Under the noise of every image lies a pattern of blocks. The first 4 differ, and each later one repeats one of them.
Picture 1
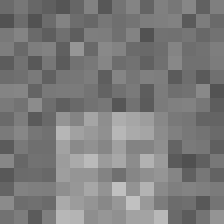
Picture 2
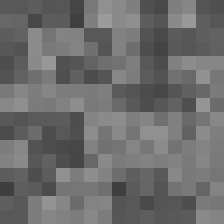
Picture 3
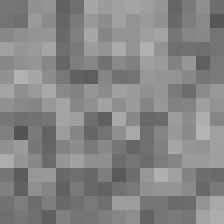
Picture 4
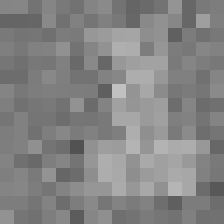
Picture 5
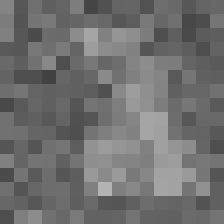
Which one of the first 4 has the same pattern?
4
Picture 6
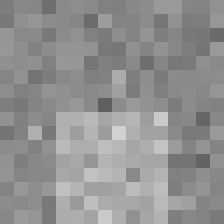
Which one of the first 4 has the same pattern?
1
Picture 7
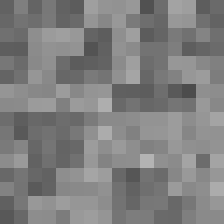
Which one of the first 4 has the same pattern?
2
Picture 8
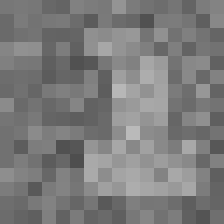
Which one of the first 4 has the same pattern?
4
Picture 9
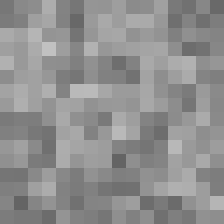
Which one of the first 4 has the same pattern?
3
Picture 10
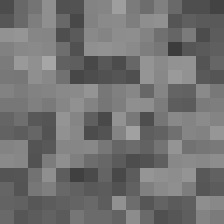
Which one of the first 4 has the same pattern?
3
